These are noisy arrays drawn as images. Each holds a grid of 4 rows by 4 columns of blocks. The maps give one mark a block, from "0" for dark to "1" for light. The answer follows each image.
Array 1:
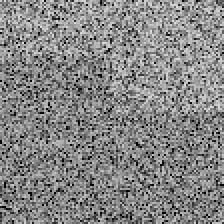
1 1 1 1
0 0 1 1
0 0 0 0
0 0 0 0
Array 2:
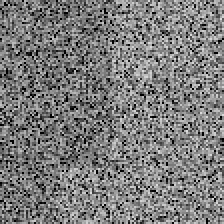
0 0 1 1
0 0 1 1
0 0 1 1
0 1 1 1
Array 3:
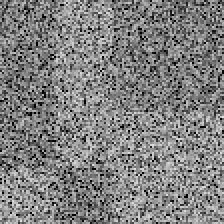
0 1 0 0
0 1 0 0
0 1 1 1
1 0 1 1
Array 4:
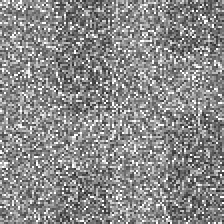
1 0 1 0
1 0 1 1
1 1 1 0
1 0 1 0
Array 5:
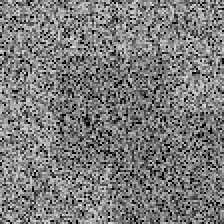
1 1 1 1
1 0 0 1
1 0 0 0
1 1 0 0
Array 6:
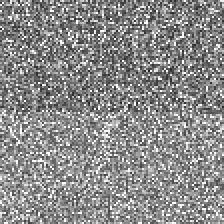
0 0 0 0
0 0 0 0
1 1 1 1
1 1 1 1
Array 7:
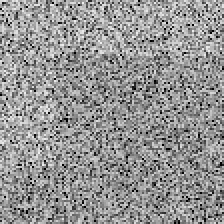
1 1 1 1
1 0 0 0
1 0 0 0
0 0 0 0
